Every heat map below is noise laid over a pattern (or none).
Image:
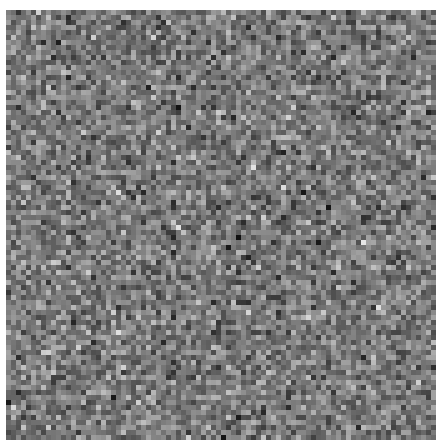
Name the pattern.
only noise
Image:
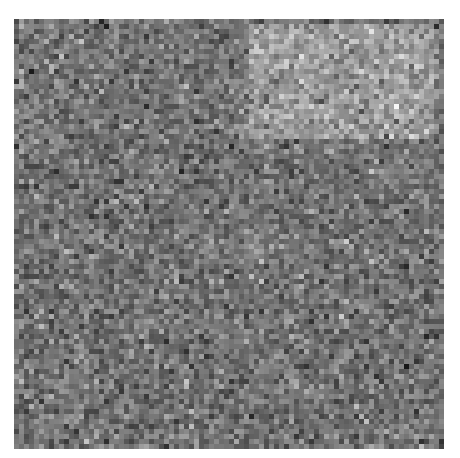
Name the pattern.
one block
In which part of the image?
top right
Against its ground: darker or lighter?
lighter
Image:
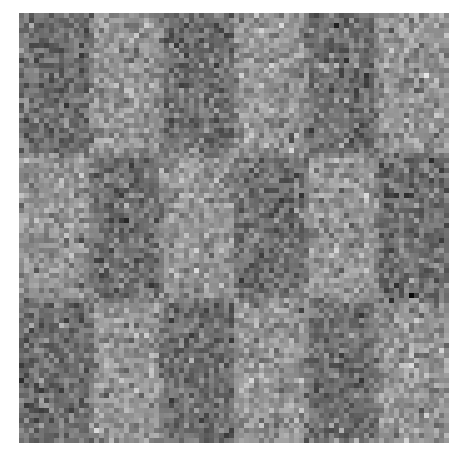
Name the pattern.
a checkerboard
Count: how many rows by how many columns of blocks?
3 by 6
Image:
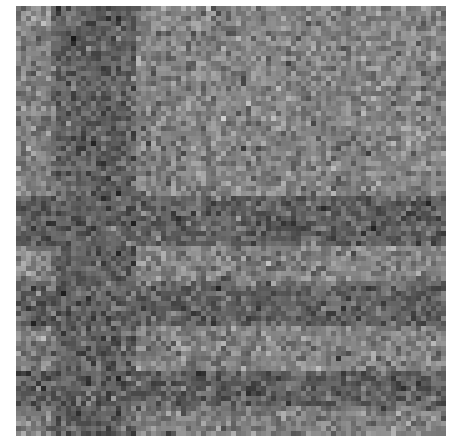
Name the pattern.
bands of rows crossing bands of columns
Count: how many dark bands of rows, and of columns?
3 and 1
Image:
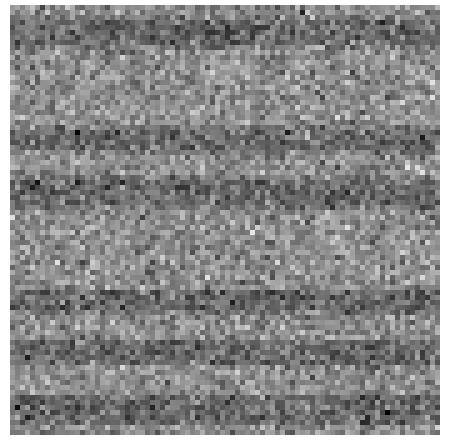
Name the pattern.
bands of rows
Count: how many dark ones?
6
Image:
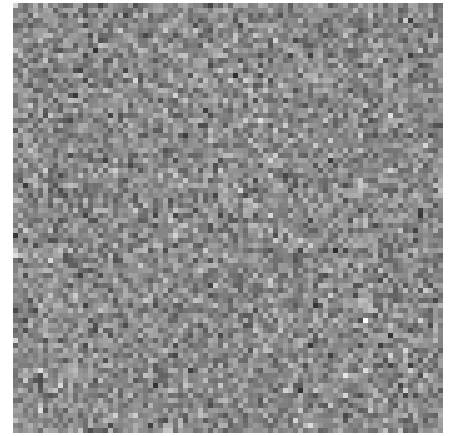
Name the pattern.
only noise
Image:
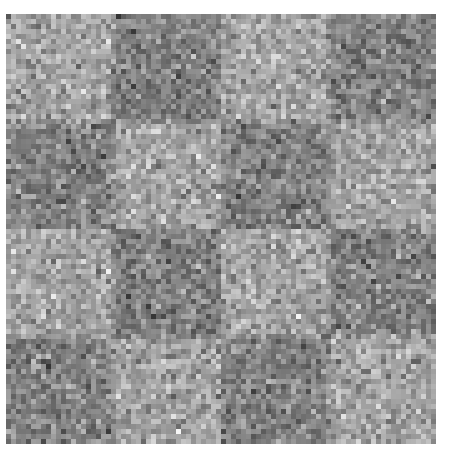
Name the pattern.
a checkerboard
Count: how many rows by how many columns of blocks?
4 by 4
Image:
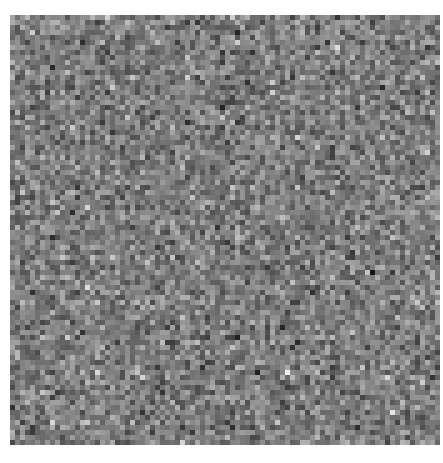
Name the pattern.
only noise
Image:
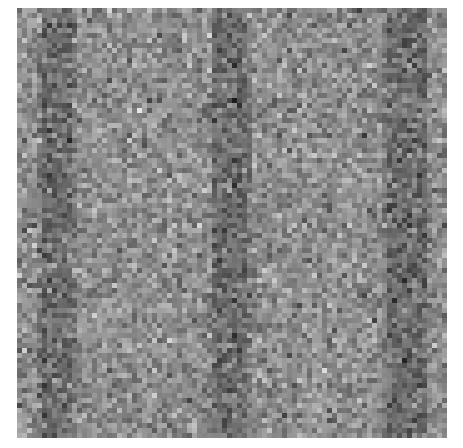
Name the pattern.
bands of columns
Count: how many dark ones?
3
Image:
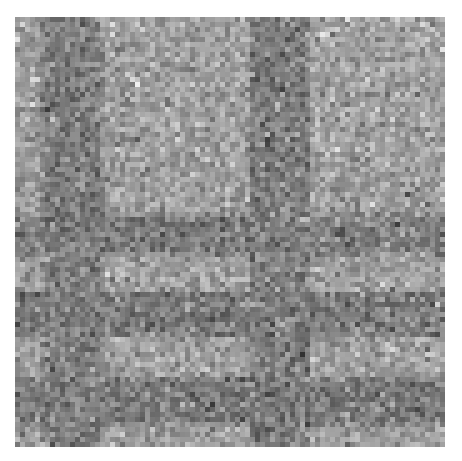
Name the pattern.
bands of rows crossing bands of columns
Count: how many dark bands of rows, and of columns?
3 and 2
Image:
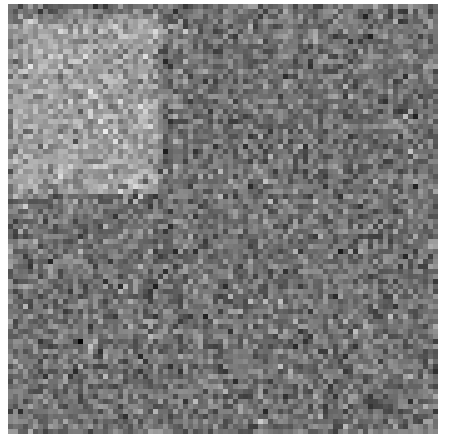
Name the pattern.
one block
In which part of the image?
top left
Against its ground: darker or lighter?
lighter
